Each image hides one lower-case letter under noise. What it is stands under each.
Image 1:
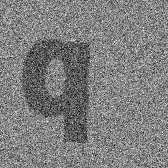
q
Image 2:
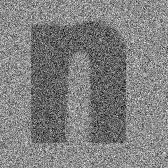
n
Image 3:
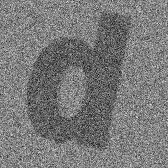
d
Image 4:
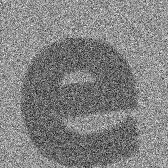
e
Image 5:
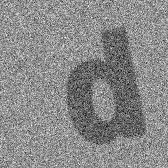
d
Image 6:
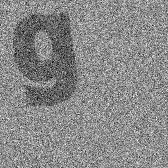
g
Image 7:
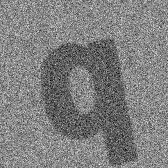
q
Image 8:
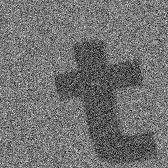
t
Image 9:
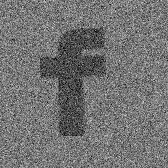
f
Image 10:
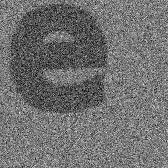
e
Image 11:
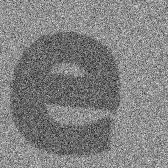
e
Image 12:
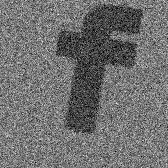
f
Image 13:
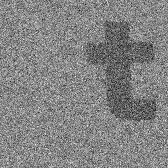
t
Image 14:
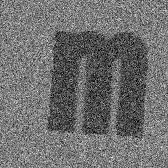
m
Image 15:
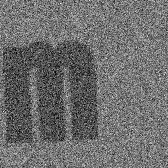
m
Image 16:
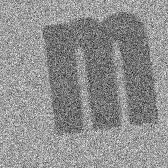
m
